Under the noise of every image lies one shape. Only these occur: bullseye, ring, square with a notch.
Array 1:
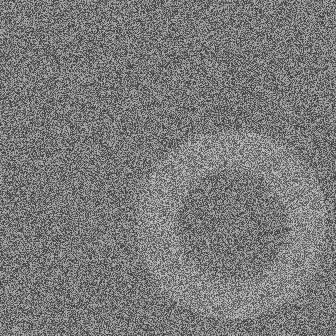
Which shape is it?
ring
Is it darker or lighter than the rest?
lighter
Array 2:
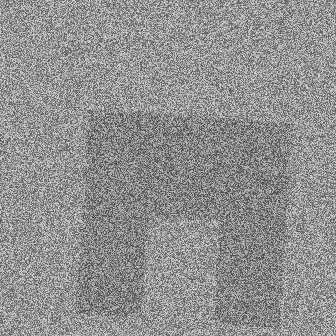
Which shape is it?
square with a notch
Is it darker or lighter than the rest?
darker
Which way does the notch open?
down
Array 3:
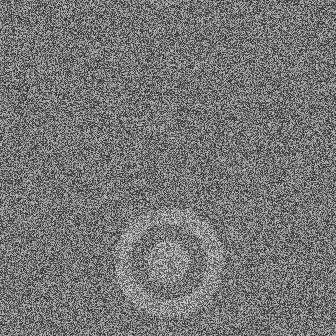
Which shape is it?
bullseye
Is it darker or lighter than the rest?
lighter
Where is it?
bottom middle
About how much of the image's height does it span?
a third
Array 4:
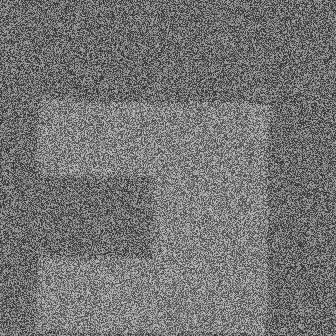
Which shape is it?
square with a notch
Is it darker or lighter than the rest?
lighter
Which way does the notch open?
left
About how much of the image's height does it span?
two thirds
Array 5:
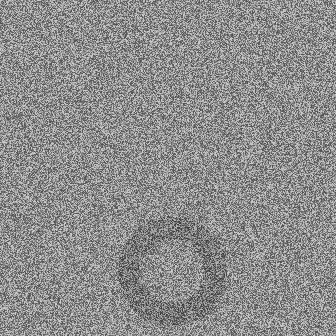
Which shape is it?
ring
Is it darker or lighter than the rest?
darker
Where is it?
bottom middle
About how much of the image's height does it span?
a third
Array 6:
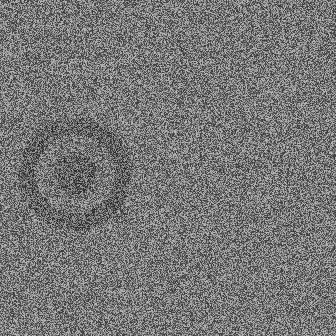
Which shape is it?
bullseye
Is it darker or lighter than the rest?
darker
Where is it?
middle left
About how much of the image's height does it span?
a third
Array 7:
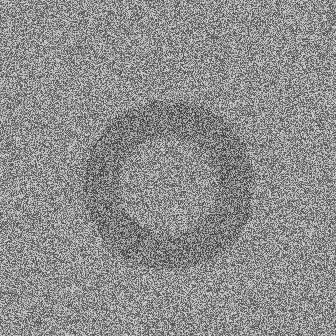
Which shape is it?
ring
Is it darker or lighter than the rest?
darker
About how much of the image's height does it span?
half
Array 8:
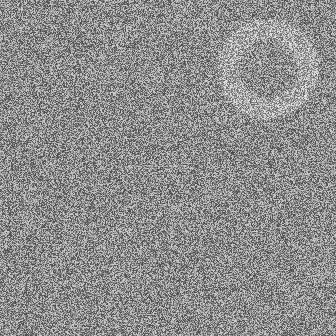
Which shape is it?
ring
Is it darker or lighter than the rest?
lighter
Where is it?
top right
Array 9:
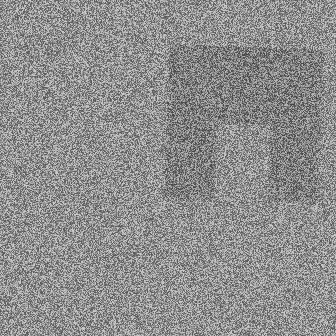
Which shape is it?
square with a notch
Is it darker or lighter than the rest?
darker
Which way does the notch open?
down
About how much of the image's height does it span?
half
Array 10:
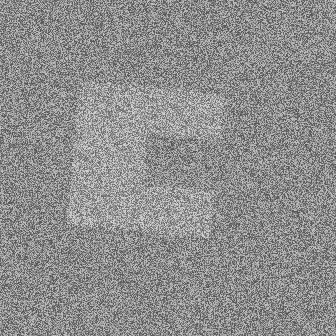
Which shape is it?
square with a notch
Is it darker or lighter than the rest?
lighter
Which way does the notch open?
right
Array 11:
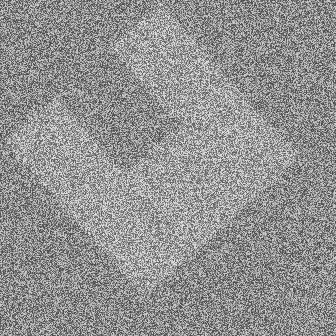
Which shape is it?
square with a notch
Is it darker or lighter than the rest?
lighter
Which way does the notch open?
up and left
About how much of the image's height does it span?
nearly all
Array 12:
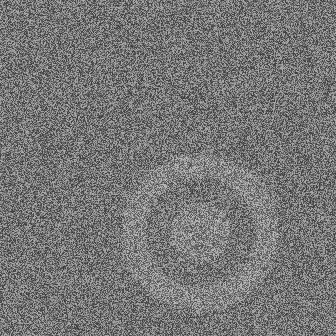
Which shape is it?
bullseye
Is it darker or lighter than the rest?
lighter
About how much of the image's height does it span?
half
